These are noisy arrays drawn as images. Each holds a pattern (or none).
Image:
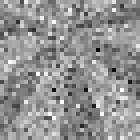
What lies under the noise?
spokes from one point
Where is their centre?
top middle
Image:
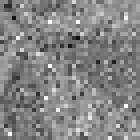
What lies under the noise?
spokes from one point
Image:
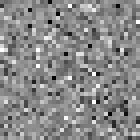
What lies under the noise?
only noise
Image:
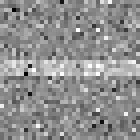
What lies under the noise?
one horizontal stripe
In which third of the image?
middle
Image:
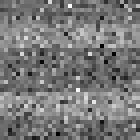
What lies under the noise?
horizontal stripes
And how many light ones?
2
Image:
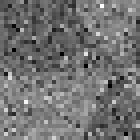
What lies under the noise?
spokes from one point
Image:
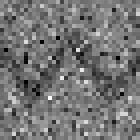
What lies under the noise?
a wavy band
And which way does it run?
left to right
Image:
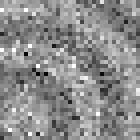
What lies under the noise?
rings round one point
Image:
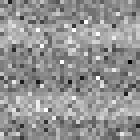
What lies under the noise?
horizontal stripes
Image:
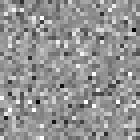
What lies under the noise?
only noise
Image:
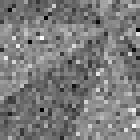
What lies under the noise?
spokes from one point
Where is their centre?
top right
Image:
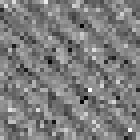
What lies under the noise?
diagonal stripes
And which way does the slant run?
top left to bottom right
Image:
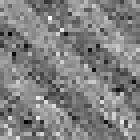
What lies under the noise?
diagonal stripes
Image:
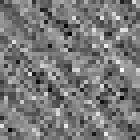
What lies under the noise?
diagonal stripes
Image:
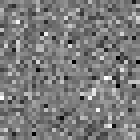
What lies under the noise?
only noise
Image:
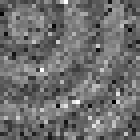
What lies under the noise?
rings round one point
